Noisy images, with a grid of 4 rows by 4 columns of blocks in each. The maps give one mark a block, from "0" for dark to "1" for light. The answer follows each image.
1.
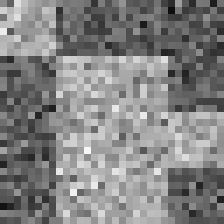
1000
0110
0111
0110
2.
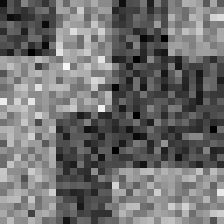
0101
1100
1000
1011
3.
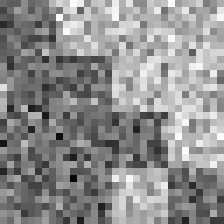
0111
0011
0001
0010
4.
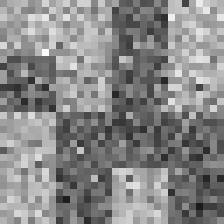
1101
0101
1000
1010
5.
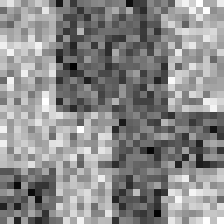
1001
1001
1100
0101
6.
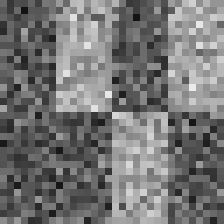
0101
0101
0010
0010
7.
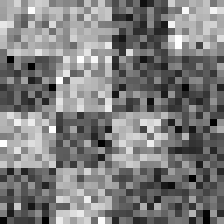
1101
0100
1010
0100
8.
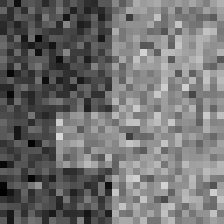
0011
0011
0111
0011
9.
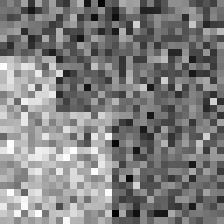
0000
1000
1100
1100
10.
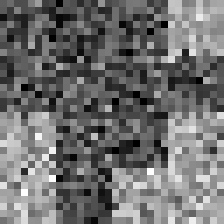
0001
0000
1001
1011
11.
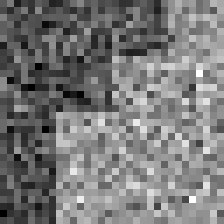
0001
0011
0111
0111
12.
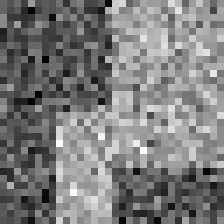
0011
0011
0111
0100
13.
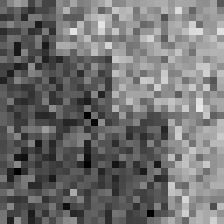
0111
0011
0001
0001
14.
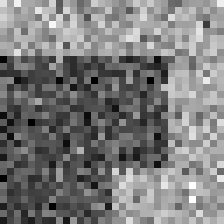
1111
0001
0001
0011
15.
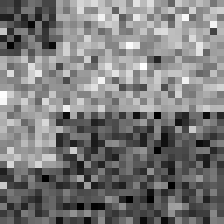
0111
1111
1000
0000
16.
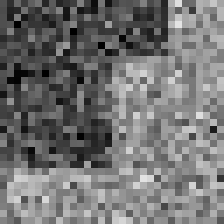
0001
0011
0011
1111
